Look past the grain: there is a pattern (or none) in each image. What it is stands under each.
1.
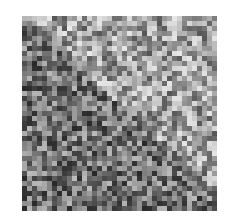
a sharp edge
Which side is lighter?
top right
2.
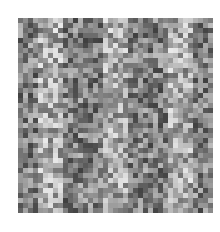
vertical stripes
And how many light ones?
3
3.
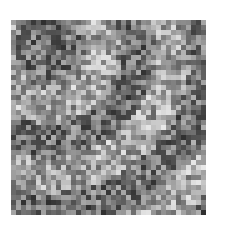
rings round one point
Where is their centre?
top left
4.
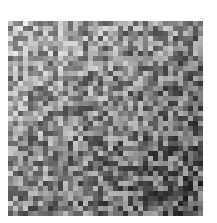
a smooth slope
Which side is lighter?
top left
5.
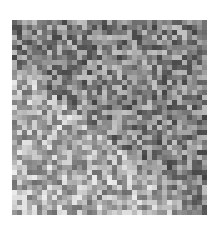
a sharp edge
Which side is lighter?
bottom left
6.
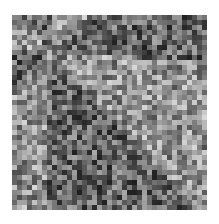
spokes from one point
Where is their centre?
top left
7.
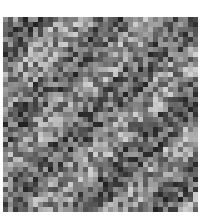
diagonal stripes
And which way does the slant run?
bottom left to top right
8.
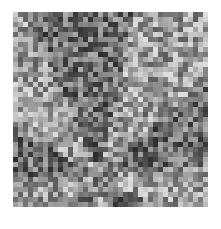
spokes from one point
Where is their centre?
bottom middle
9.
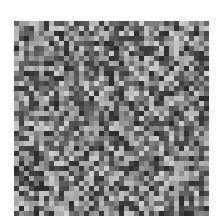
only noise
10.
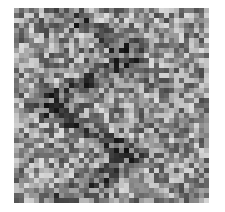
a wavy band
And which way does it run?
top to bottom
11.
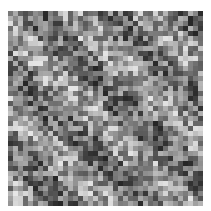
diagonal stripes
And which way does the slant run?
top left to bottom right
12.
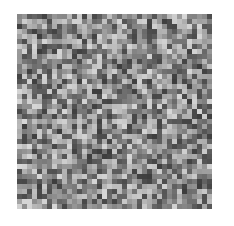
only noise
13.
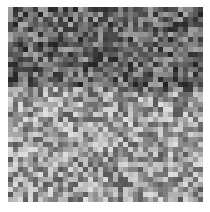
a sharp edge
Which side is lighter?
bottom
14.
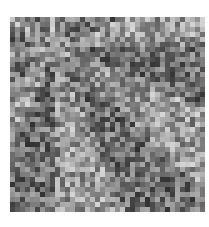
spokes from one point
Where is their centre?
top left
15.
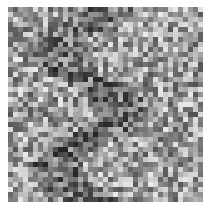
a wavy band
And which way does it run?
top to bottom
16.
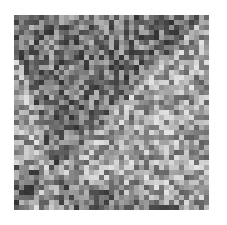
spokes from one point
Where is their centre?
bottom left
